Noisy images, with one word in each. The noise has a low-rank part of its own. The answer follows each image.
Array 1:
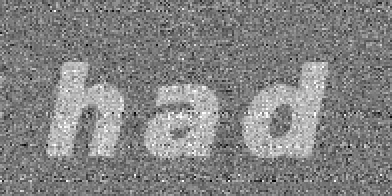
had
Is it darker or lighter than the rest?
lighter
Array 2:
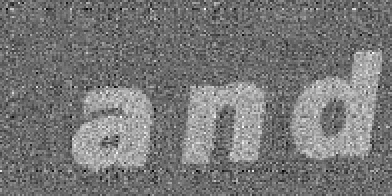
and
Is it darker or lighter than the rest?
lighter
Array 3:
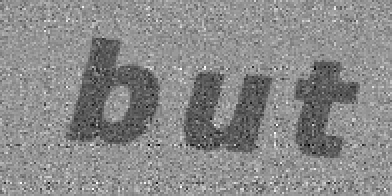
but
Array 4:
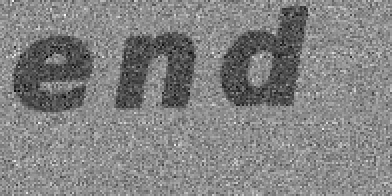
end
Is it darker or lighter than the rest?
darker
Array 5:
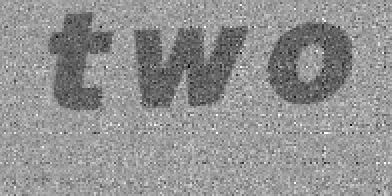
two
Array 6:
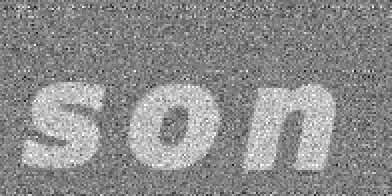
son
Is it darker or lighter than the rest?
lighter
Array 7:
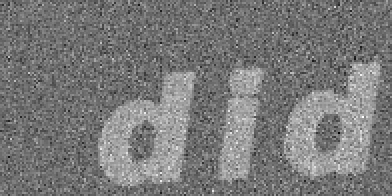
did
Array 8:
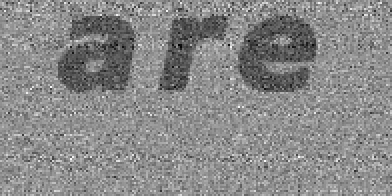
are
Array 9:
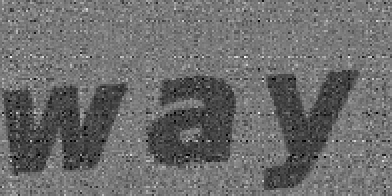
way
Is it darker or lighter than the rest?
darker
